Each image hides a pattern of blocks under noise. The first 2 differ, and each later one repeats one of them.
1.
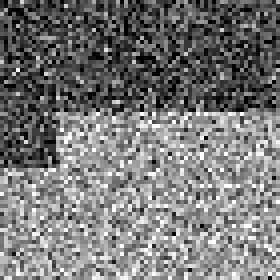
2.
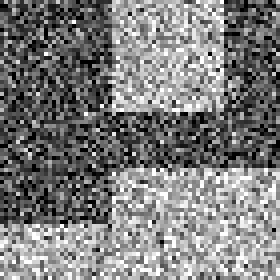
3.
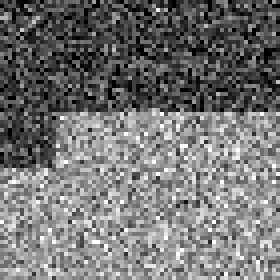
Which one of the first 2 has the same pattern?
1
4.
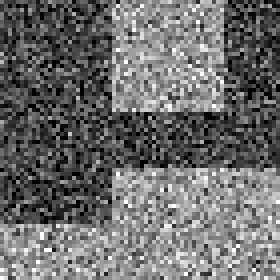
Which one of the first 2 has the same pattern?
2
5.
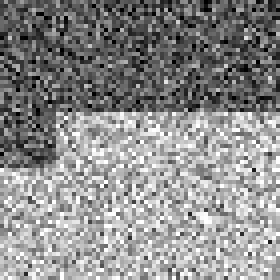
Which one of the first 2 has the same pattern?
1
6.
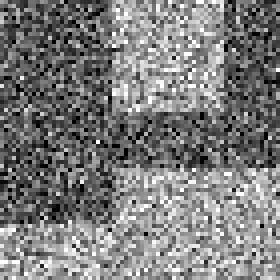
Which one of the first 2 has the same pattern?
2
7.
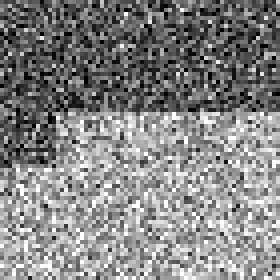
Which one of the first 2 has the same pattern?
1
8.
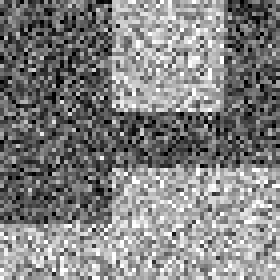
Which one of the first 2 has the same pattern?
2
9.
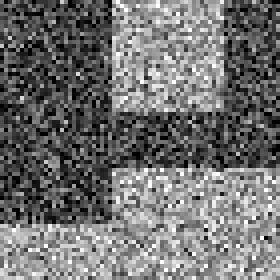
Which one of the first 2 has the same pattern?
2
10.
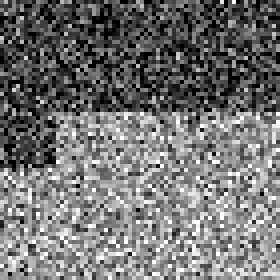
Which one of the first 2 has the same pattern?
1
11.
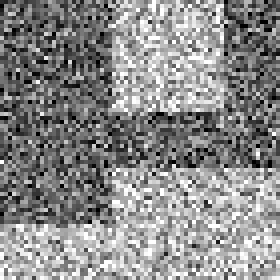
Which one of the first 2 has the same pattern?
2
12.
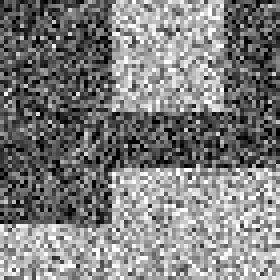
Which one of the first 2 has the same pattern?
2
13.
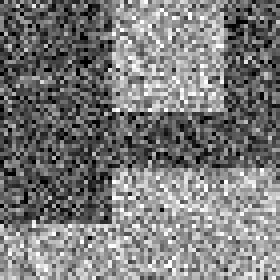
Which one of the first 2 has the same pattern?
2
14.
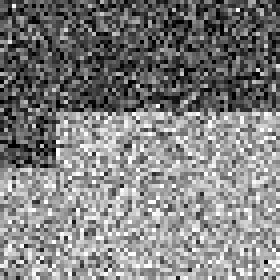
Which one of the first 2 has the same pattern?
1
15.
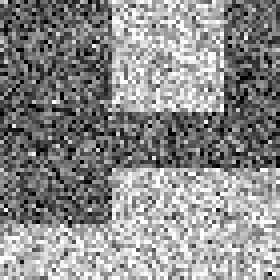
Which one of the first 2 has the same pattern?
2
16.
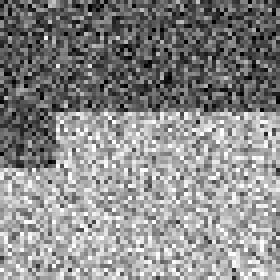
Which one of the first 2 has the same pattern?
1
